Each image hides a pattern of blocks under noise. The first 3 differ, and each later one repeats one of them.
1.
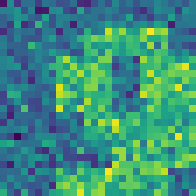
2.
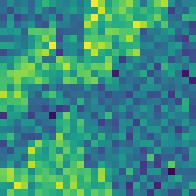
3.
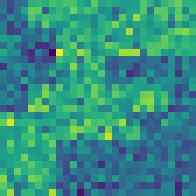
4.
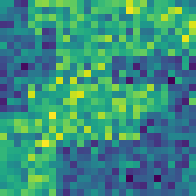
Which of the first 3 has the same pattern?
3
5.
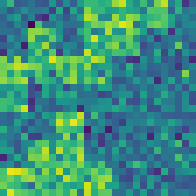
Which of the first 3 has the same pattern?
2
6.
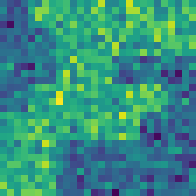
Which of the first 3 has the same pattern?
3
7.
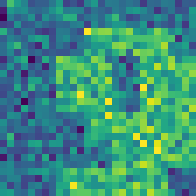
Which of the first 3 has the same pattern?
1
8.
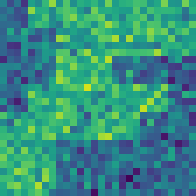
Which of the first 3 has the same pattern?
3
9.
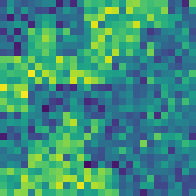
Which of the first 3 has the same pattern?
2
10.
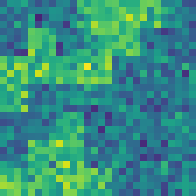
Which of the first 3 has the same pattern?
2
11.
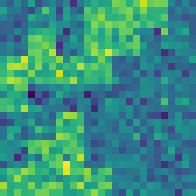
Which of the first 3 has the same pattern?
2
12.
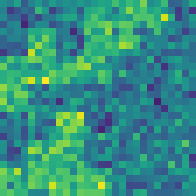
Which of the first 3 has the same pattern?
2
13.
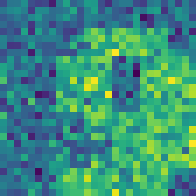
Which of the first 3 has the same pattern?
1
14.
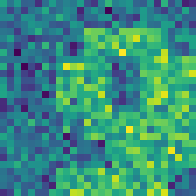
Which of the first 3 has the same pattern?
1
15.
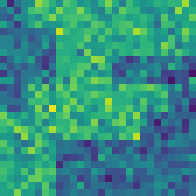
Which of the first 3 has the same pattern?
3
